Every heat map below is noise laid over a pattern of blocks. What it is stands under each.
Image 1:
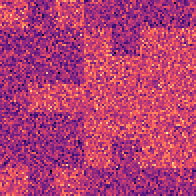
top and bottom mirror each other
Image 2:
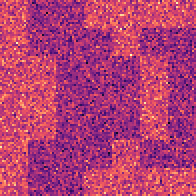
top and bottom mirror each other
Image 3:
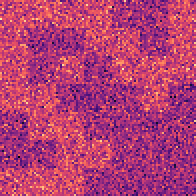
mirrored about the diagonal from the top left
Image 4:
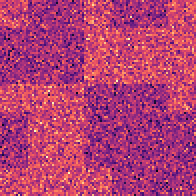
mirrored about the diagonal from the top left
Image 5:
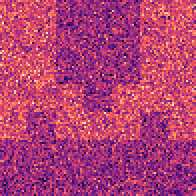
left and right mirror each other
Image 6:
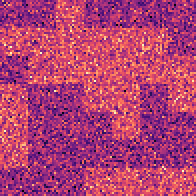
no symmetry
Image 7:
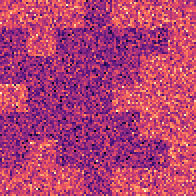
top and bottom mirror each other
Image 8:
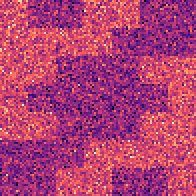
the same after a half turn
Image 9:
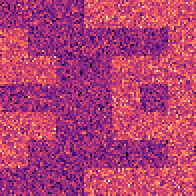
top and bottom mirror each other
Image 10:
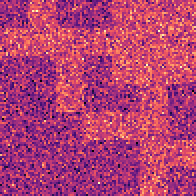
mirrored about the diagonal from the bottom left
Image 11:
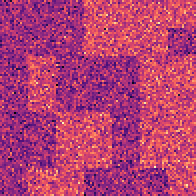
no symmetry
